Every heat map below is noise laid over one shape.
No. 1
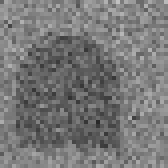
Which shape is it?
ghost
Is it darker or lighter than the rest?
darker
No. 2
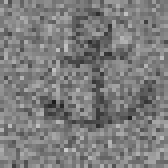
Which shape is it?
anchor
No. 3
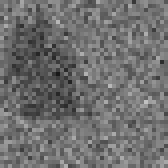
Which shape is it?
chess knight
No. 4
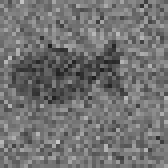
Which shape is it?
fish
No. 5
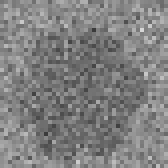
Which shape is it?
flower
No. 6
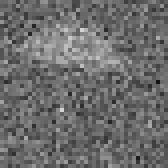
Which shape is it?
umbrella
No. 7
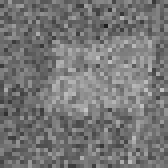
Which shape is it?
flag
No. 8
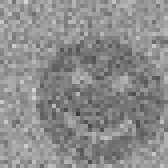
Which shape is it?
smiling face
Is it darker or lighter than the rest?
darker
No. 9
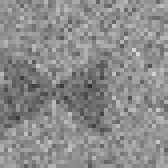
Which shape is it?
bow tie
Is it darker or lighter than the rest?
darker
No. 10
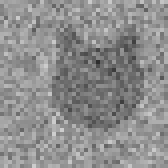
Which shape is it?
cat's head
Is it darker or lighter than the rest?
darker
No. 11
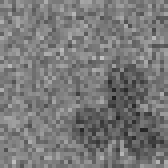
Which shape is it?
club
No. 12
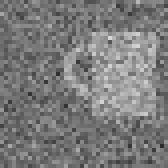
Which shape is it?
cup
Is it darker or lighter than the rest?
lighter
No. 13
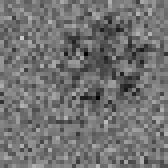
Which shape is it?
snowflake
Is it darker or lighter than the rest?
darker
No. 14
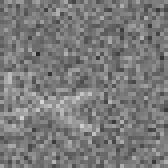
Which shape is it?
pair of scissors
